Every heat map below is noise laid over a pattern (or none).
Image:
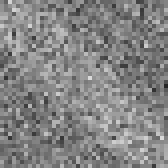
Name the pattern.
a diagonal band
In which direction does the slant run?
top left to bottom right
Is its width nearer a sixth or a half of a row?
a half
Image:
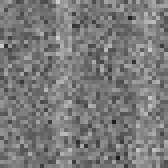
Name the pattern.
bands of columns
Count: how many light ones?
2
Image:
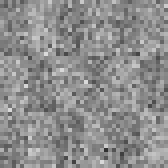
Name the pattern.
a checkerboard
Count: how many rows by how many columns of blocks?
3 by 6
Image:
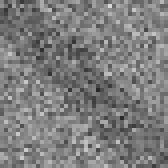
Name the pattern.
a diagonal band
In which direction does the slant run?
top left to bottom right
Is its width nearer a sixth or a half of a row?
a half
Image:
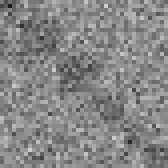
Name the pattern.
blocks along the diagonal
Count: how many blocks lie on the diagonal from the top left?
6
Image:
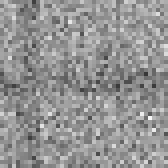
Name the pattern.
bands of rows crossing bands of columns
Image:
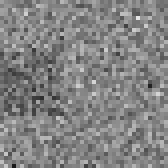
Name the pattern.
one block
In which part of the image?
middle left
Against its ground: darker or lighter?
darker
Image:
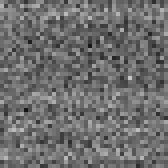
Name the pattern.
bands of rows
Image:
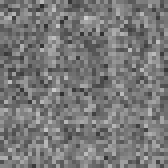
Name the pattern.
bands of rows crossing bands of columns
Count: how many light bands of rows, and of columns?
3 and 3
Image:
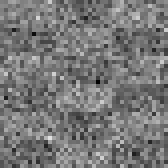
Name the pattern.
a checkerboard
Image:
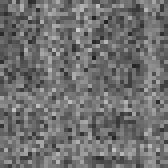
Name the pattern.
bands of rows crossing bands of columns
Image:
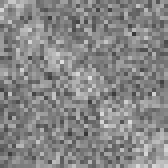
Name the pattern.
blocks along the diagonal
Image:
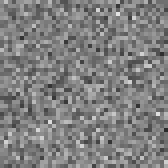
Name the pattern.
only noise
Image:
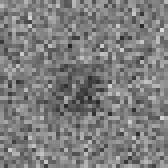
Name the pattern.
one block
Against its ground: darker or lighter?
darker
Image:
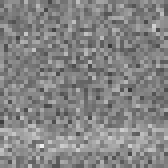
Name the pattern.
one band of rows
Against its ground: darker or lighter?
lighter
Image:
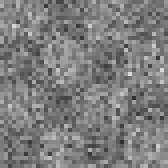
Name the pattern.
a checkerboard
